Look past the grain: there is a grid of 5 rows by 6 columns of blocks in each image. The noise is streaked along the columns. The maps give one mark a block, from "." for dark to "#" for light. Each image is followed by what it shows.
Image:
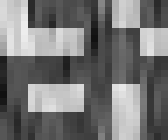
# . . . # .
# # # . . #
. . . . . .
. # # . # .
. . . . # .
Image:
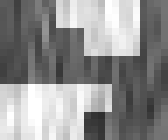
. . # # # .
. . . # # .
. . . . . .
# # # # . .
# # # . . .
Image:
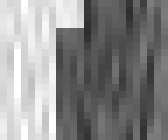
# # # . . .
# # . . . .
# # . . . .
# # . . . .
# # . . . .
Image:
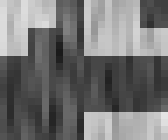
# # . # # .
# . . # # #
. . . . . .
. . . . . .
. . . # # #
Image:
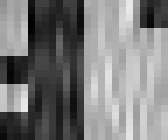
# . . # # .
# . . # # #
. . . # # #
# . . # # #
. . . # # #
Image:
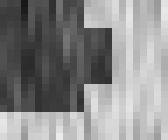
. . . # # #
. . . . # #
. . . . # #
. . . # # #
# # # # # #
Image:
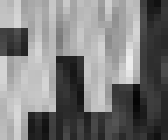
# # # # # .
. # # # # .
# # . # # .
# # . # . .
# . . . . .
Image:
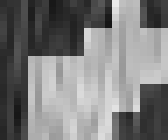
. . . . # .
. . . # # #
. # # # # #
. # # # # .
. # # # . .
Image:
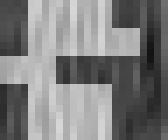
. # # # . .
. # # # # .
# # . . . .
. # # # . .
. # # # . .
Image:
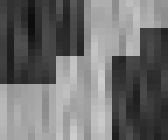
. . . # # #
. . . # # .
. . # # . .
# # # # . .
# # # # . .
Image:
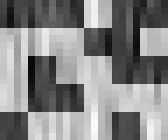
. . . # . .
# # # . . #
# . # # . .
# . . # # #
. # # # . #
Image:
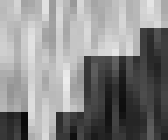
# # # # # #
# # # # # .
# # # . . .
# # # . . .
. # . . . .
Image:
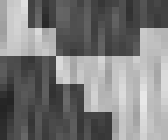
# . . . . .
# # . . . #
. . # # # #
. . . # # #
. . . . # #
